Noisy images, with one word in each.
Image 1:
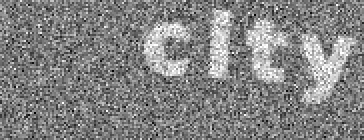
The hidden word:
city
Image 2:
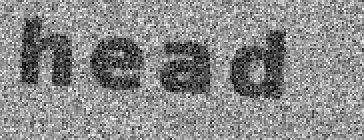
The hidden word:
head
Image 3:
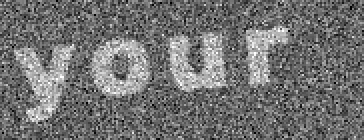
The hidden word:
your
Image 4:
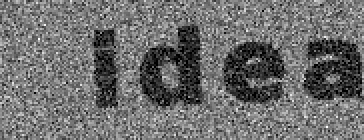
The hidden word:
idea
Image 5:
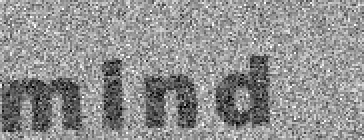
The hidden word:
mind
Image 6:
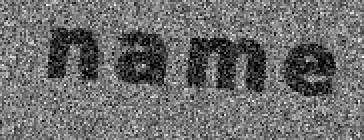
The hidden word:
name
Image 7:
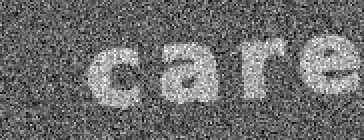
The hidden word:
care
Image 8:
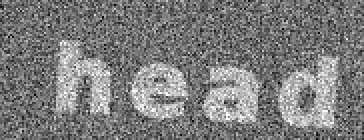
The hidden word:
head
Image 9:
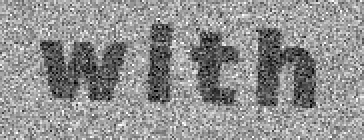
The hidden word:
with
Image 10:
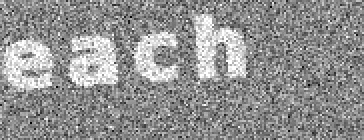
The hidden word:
each
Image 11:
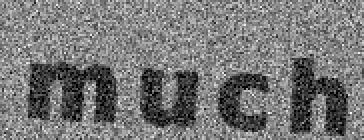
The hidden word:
much
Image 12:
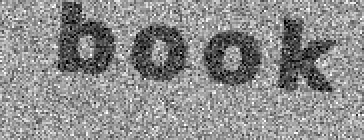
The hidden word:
book
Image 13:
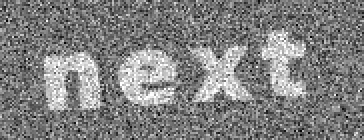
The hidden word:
next
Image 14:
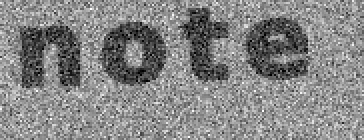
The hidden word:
note
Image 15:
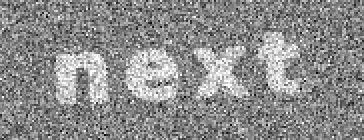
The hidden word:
next
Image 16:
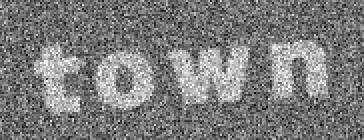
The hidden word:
town
